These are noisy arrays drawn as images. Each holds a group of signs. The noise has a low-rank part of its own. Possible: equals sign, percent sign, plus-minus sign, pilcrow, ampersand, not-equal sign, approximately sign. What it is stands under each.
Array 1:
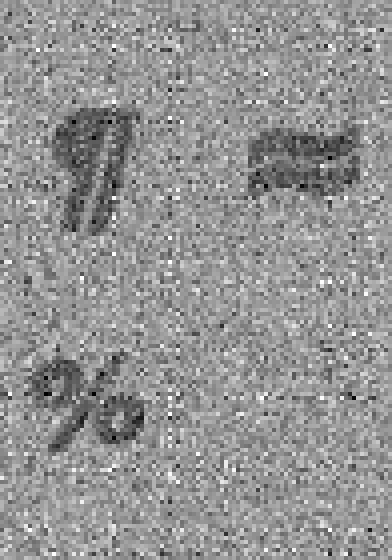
top left: dark pilcrow; top right: dark approximately sign; bottom left: dark percent sign
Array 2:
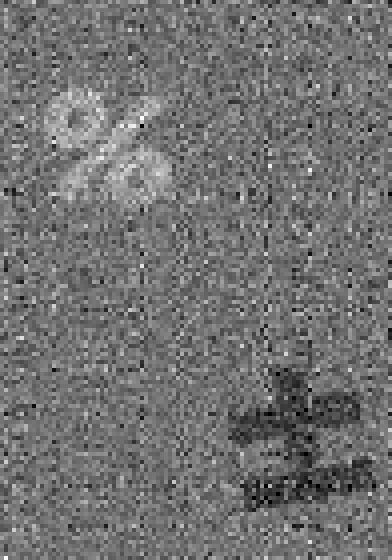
top left: light percent sign; bottom right: dark plus-minus sign
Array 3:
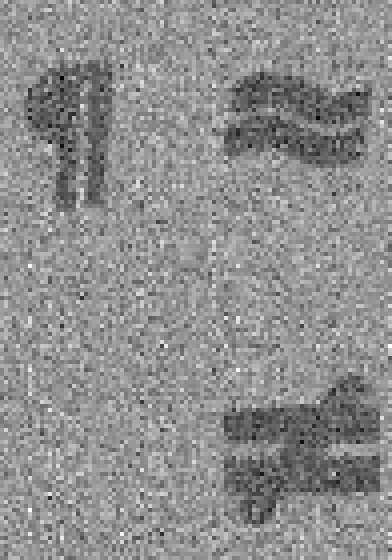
top left: dark pilcrow; top right: dark approximately sign; bottom right: dark not-equal sign
